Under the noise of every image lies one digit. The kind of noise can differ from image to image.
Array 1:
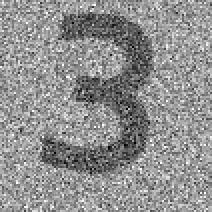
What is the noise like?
independent entries
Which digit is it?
3
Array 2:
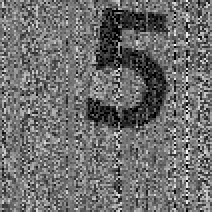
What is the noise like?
columns of uneven size
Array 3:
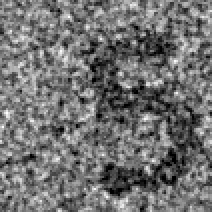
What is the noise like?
blotchy
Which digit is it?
5
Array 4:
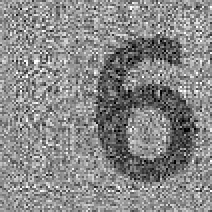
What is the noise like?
low rank plus noise
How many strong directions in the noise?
three or four
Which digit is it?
6
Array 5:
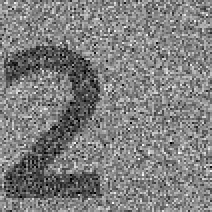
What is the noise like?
independent entries
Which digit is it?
2
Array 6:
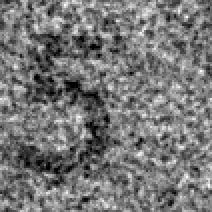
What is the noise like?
blotchy
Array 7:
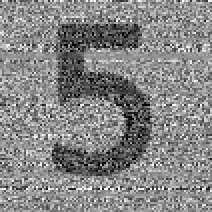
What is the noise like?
rows of uneven size
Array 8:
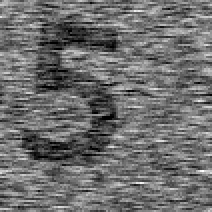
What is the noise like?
streaked along the rows
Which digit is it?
5
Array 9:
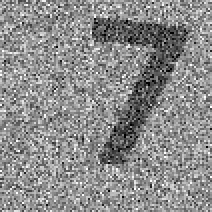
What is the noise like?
independent entries
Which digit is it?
7
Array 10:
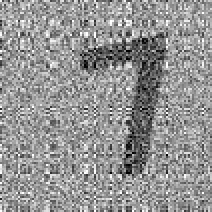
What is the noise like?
low rank plus noise
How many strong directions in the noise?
one
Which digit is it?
7
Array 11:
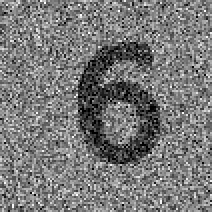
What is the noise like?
independent entries
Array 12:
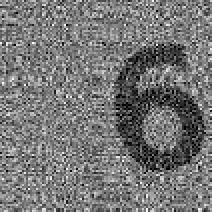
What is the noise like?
low rank plus noise
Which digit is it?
6
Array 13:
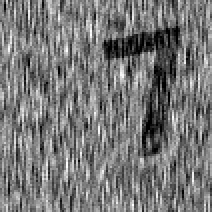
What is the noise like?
streaked along the columns
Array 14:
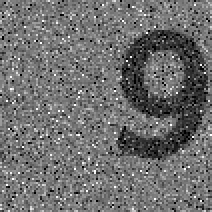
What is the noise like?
heavy tails
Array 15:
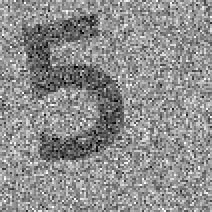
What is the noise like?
independent entries
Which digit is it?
5
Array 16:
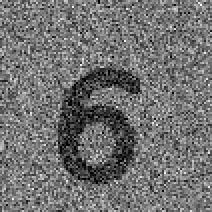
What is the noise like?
independent entries
